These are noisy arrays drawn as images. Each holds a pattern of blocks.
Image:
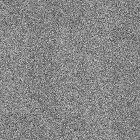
top and bottom mirror each other
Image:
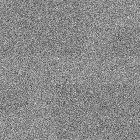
the same after a half turn
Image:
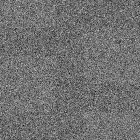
the same after a half turn
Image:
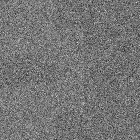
top and bottom mirror each other
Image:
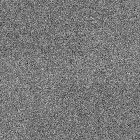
the same after a half turn
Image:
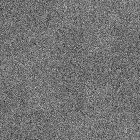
top and bottom mirror each other
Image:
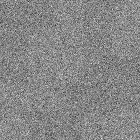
no symmetry
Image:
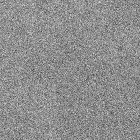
mirrored about the diagonal from the top left
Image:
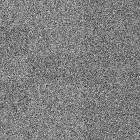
top and bottom mirror each other
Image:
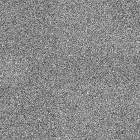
top and bottom mirror each other
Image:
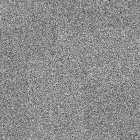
mirrored about the diagonal from the top left
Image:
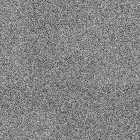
no symmetry
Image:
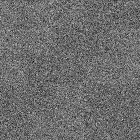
mirrored about the diagonal from the top left
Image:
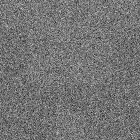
left and right mirror each other
